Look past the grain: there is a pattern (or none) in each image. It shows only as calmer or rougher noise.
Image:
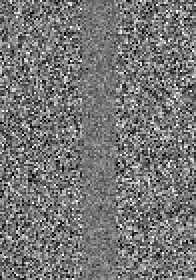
one band of columns
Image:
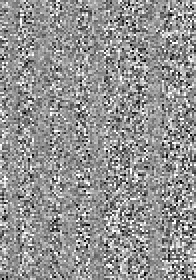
bands of columns
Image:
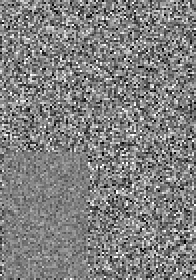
one block
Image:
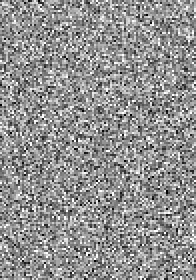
only noise
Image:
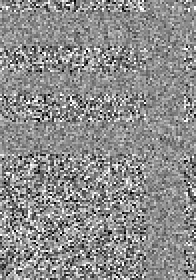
bands of rows crossing bands of columns
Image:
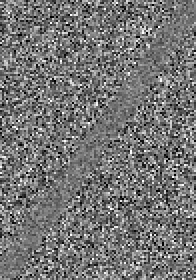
a diagonal band
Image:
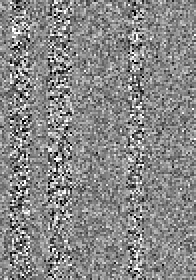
bands of columns
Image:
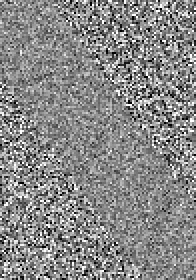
a diagonal band
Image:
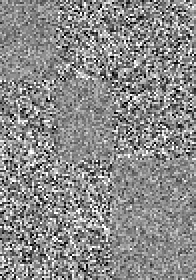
blocks along the diagonal
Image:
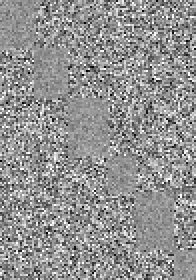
blocks along the diagonal
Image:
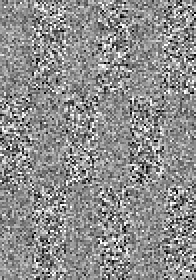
a checkerboard
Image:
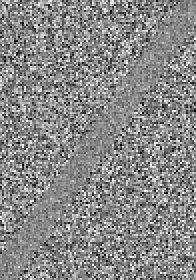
a diagonal band
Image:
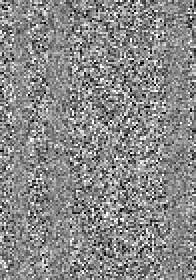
bands of columns
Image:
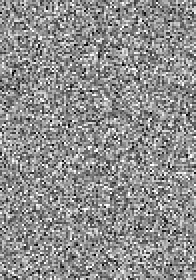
only noise
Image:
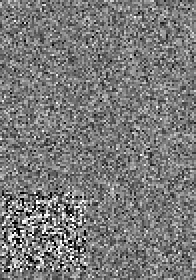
one block
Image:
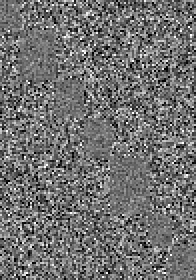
blocks along the diagonal
